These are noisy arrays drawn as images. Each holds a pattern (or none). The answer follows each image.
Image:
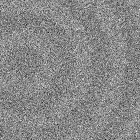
rings round one point
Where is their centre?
middle left
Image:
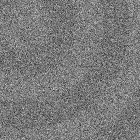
rings round one point
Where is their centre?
top left
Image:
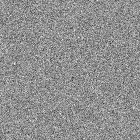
only noise
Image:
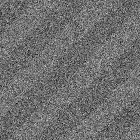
diagonal stripes
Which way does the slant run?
bottom left to top right
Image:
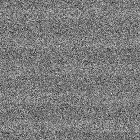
horizontal stripes
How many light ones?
5
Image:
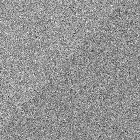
a sharp edge
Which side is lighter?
top left
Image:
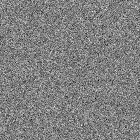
only noise
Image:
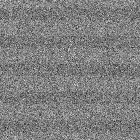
horizontal stripes
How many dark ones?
5
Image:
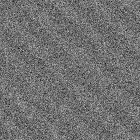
diagonal stripes
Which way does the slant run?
top left to bottom right
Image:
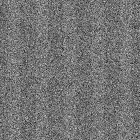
vertical stripes
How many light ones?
5
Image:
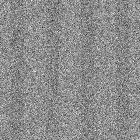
vertical stripes
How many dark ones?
4
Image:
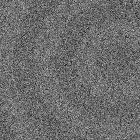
rings round one point
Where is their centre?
middle right
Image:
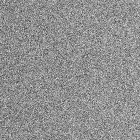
a smooth slope
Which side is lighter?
right
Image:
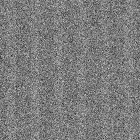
vertical stripes
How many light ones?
6
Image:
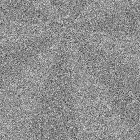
spokes from one point
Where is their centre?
top middle
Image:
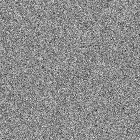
only noise
